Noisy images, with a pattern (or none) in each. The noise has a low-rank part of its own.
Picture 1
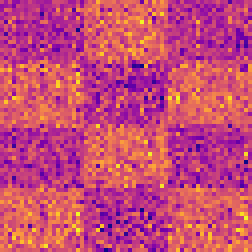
a checkerboard
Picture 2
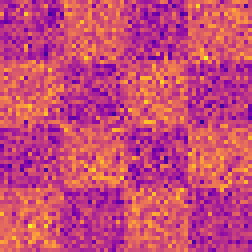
a checkerboard
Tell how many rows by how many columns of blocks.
4 by 4
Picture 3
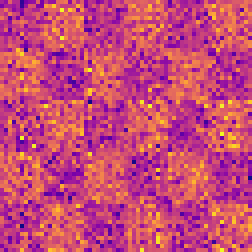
a checkerboard
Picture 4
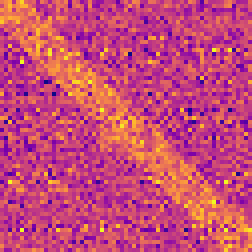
a diagonal band
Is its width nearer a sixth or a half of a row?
a sixth
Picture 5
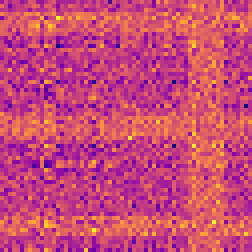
bands of rows crossing bands of columns
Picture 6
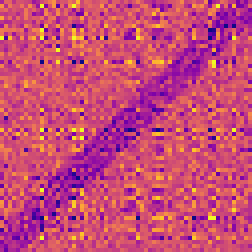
a diagonal band
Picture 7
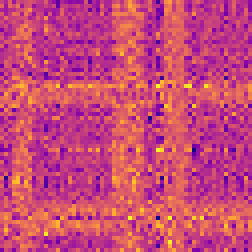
bands of rows crossing bands of columns
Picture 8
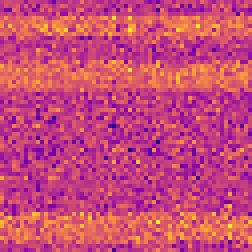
bands of rows
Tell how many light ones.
3
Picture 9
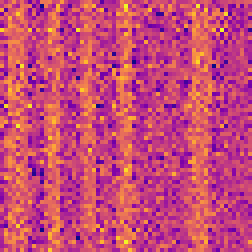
bands of columns
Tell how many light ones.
5
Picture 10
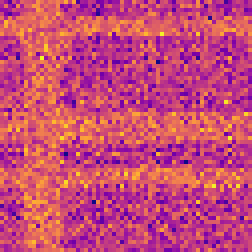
bands of rows crossing bands of columns
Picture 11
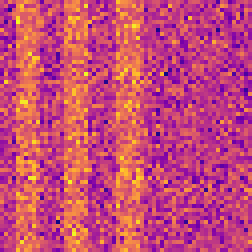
bands of columns
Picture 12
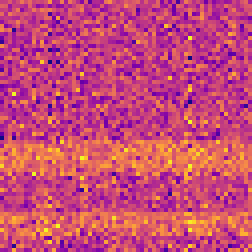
bands of rows
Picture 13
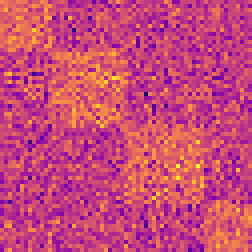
blocks along the diagonal
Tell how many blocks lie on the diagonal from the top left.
4
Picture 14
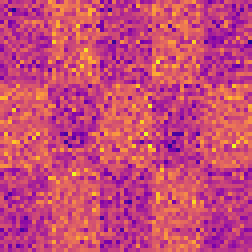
a checkerboard
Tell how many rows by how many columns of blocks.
3 by 5
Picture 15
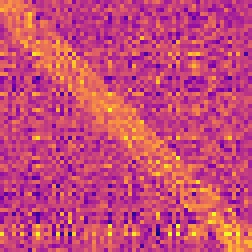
a diagonal band
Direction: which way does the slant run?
top left to bottom right
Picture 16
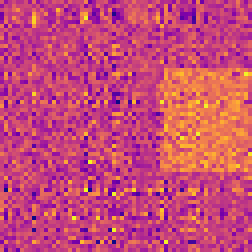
one block
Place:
middle right
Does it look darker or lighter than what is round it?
lighter
